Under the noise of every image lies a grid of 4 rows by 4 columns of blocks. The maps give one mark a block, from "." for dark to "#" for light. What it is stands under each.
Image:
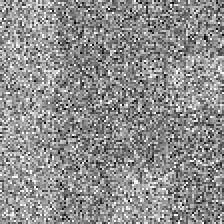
#...
#..#
#...
#.#.
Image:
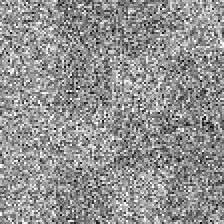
#..#
#.#.
##..
#.#.
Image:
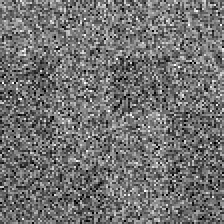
####
.#.#
.##.
..#.
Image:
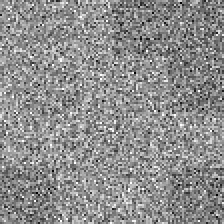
##..
###.
####
.##.
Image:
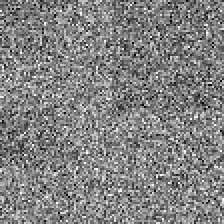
.#..
##..
.###
####
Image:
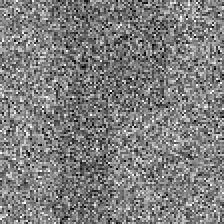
#..#
#..#
#.##
#.##
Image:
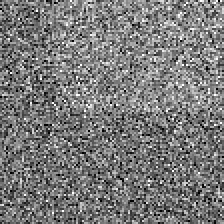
.###
.###
....
....
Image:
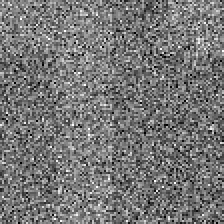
##.#
.#..
.#..
.#..
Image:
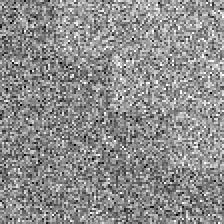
.###
..##
...#
....
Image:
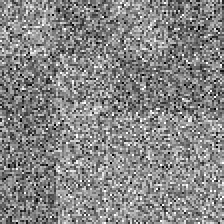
#.#.
.#..
.###
.###
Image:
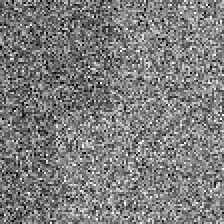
..##
..##
.###
.###
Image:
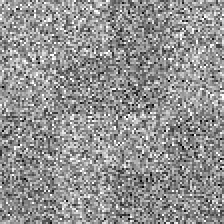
##.#
#..#
.##.
.#..
